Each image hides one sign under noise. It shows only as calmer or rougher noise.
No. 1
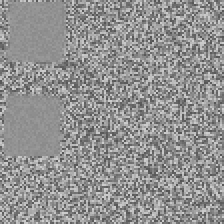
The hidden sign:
colon
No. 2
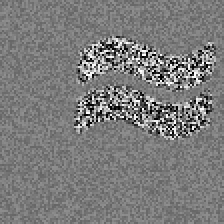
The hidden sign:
approximately sign
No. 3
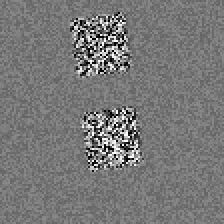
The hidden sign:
colon
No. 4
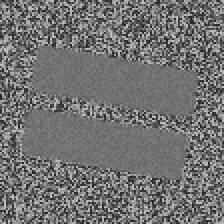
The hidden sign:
equals sign
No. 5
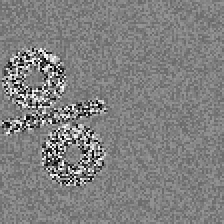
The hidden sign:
percent sign
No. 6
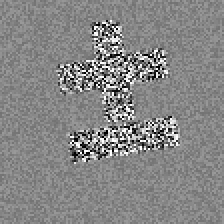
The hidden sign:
plus-minus sign
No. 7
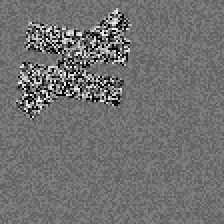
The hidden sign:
not-equal sign
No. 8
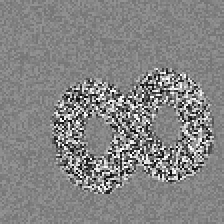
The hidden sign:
infinity sign
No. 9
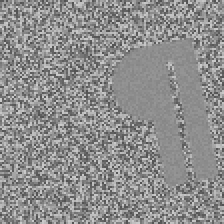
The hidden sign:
pilcrow
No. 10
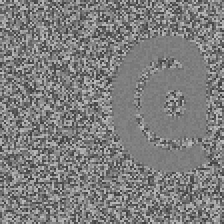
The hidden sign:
at sign
